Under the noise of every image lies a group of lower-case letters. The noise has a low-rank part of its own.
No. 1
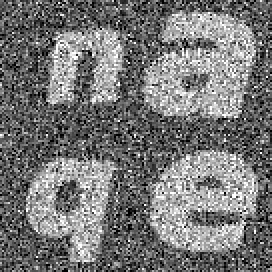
top left: light n; top right: light a; bottom left: light q; bottom right: light e
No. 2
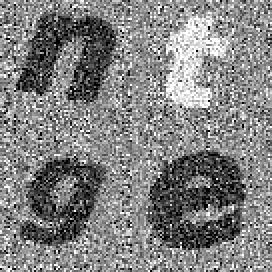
top left: dark n; top right: light t; bottom left: dark g; bottom right: dark e
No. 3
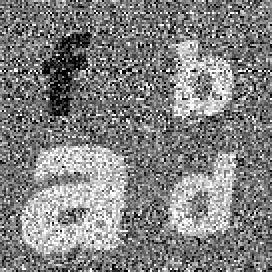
top left: dark f; top right: light b; bottom left: light a; bottom right: light d
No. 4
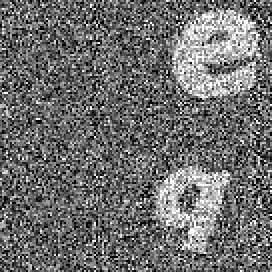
top right: light e; bottom right: light q
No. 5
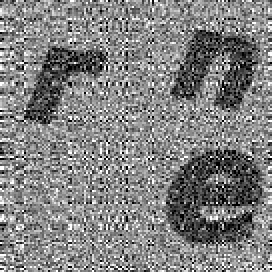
top left: dark r; top right: dark n; bottom right: dark e
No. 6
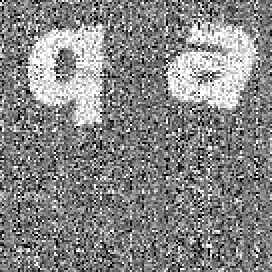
top left: light q; top right: light a
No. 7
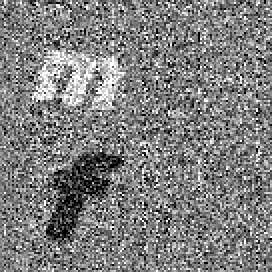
top left: light m; bottom left: dark f
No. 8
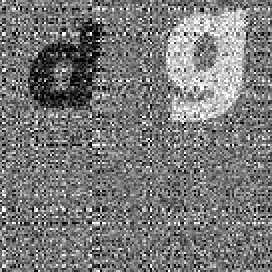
top left: dark d; top right: light g
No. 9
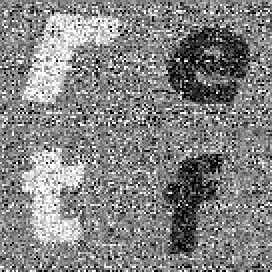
top left: light r; top right: dark e; bottom left: light t; bottom right: dark f
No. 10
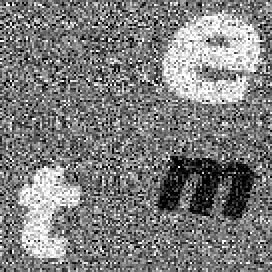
top right: light e; bottom left: light t; bottom right: dark m
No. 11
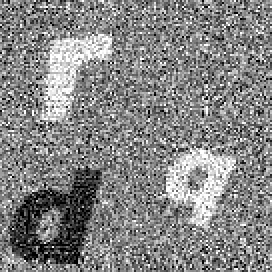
top left: light r; bottom left: dark d; bottom right: light q
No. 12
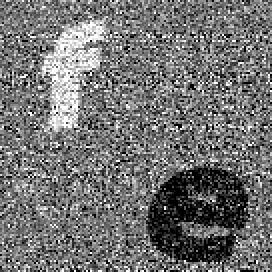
top left: light f; bottom right: dark e
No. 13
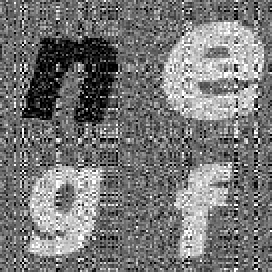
top left: dark n; top right: light e; bottom left: light g; bottom right: light f
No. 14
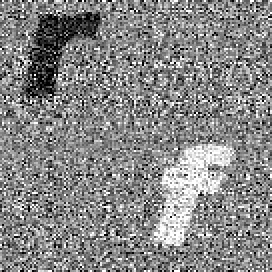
top left: dark r; bottom right: light f
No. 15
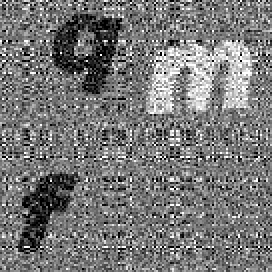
top left: dark q; top right: light m; bottom left: dark f
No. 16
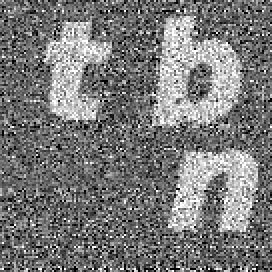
top left: light t; top right: light b; bottom right: light n
